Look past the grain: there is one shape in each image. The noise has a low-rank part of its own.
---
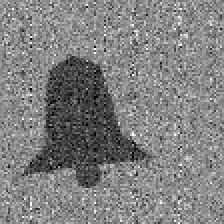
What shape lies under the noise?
bell
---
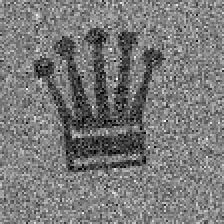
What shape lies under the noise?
chess queen
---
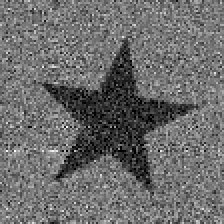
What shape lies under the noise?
star
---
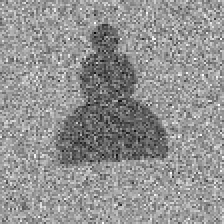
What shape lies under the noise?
chess pawn
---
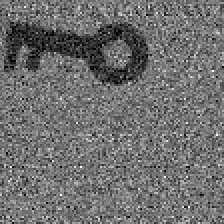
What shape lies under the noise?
key
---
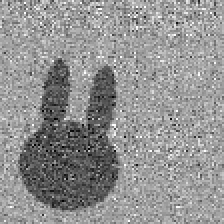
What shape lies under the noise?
rabbit's head
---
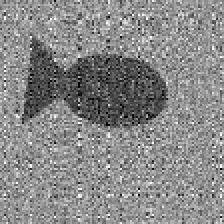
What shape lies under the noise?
fish
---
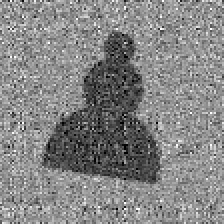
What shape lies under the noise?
chess pawn
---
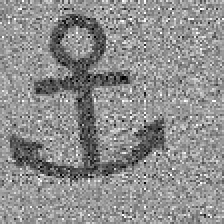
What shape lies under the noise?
anchor
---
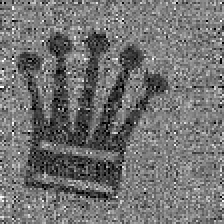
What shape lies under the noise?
chess queen
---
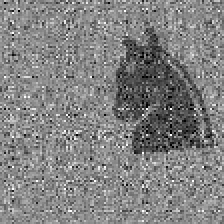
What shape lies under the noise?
chess knight
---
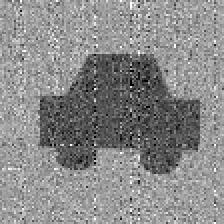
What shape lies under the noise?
car
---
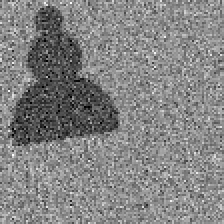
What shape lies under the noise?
chess pawn
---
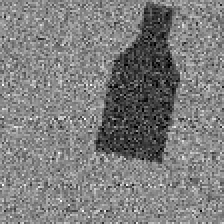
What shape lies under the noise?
bottle
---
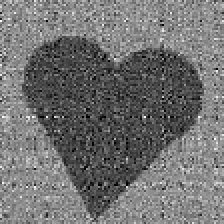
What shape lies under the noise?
heart
